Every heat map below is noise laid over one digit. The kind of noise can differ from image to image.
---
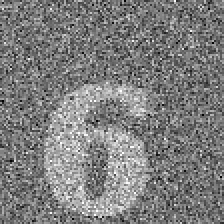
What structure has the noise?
independent entries
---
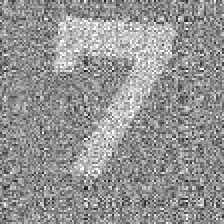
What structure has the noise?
low rank plus noise
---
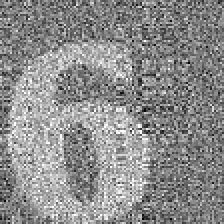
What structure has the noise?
low rank plus noise
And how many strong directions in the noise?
one
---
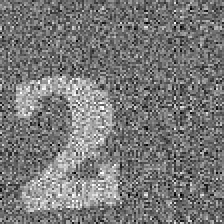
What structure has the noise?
low rank plus noise
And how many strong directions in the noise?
three or four
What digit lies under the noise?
2
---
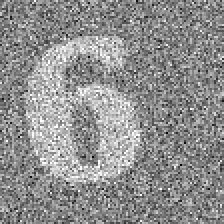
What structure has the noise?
independent entries
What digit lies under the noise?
6
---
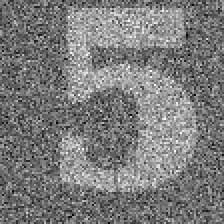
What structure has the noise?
independent entries
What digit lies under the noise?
5
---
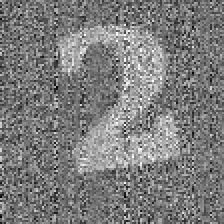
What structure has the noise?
columns of uneven size
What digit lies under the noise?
2
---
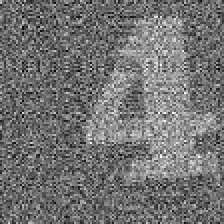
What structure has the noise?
low rank plus noise
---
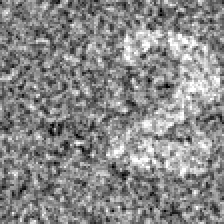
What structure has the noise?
blotchy
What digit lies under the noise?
2
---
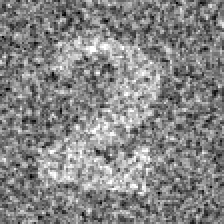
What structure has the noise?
blotchy
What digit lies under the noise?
2
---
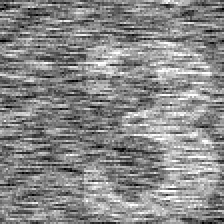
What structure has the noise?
streaked along the rows
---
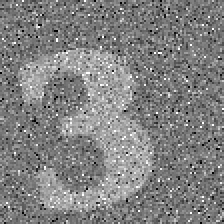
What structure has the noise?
heavy tails
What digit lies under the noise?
3
